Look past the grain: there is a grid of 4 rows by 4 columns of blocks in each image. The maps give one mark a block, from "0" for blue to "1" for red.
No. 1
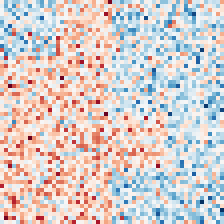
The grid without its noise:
0 1 0 0
1 1 0 0
1 1 1 0
1 1 0 0
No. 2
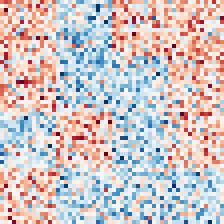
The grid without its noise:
1 0 1 1
1 0 0 1
0 1 0 1
1 0 0 0
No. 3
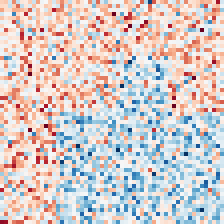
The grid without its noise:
1 1 1 1
1 1 0 1
1 0 0 0
1 0 0 0
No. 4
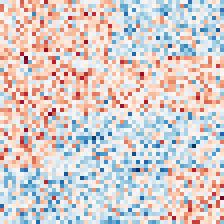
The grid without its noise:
1 1 0 0
1 1 1 1
1 0 0 0
0 0 0 1
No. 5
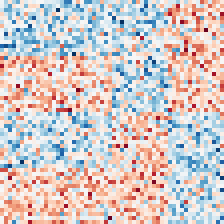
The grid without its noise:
0 0 0 1
1 1 0 1
0 0 1 0
1 1 1 0
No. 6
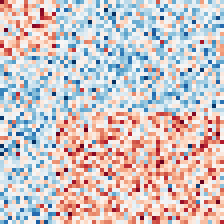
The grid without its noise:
1 0 0 0
0 0 0 0
0 1 1 1
0 1 1 1
